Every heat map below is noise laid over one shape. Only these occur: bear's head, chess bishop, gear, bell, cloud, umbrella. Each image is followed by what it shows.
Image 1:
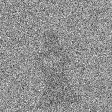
chess bishop
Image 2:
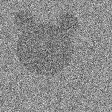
bear's head
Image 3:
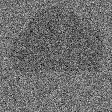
cloud
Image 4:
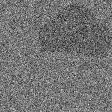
cloud
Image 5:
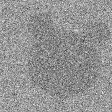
bear's head
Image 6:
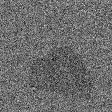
cloud
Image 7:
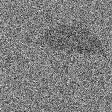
umbrella
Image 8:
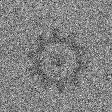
gear
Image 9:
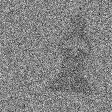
chess bishop
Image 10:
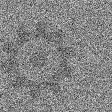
gear
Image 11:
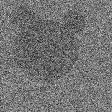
bear's head
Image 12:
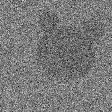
bear's head
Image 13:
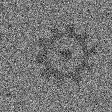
gear
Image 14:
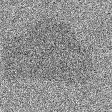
cloud
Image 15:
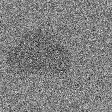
cloud
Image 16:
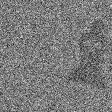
chess bishop
